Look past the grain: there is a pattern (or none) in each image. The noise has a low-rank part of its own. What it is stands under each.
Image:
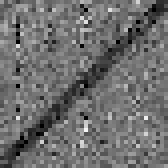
a diagonal band
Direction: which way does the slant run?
bottom left to top right
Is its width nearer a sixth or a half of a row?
a sixth
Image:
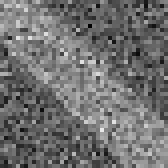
a diagonal band
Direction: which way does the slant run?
top left to bottom right
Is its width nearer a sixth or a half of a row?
a half
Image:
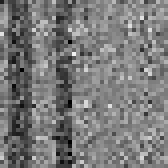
bands of columns
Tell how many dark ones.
2
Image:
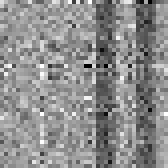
bands of columns
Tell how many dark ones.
2
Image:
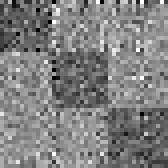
blocks along the diagonal
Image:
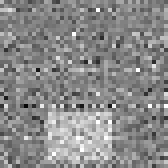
one block
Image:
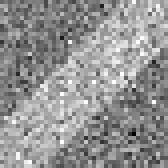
a diagonal band
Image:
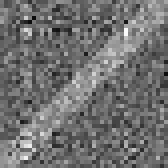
a diagonal band
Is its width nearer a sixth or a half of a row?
a sixth
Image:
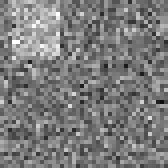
one block
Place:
top left
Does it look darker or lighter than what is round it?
lighter
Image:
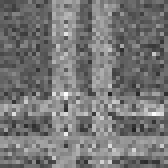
bands of rows crossing bands of columns
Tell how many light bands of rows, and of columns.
2 and 2
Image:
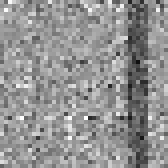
one band of columns
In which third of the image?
right
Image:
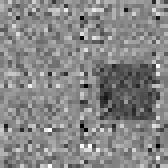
one block
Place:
middle right
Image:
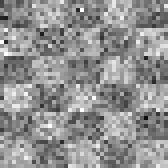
a checkerboard
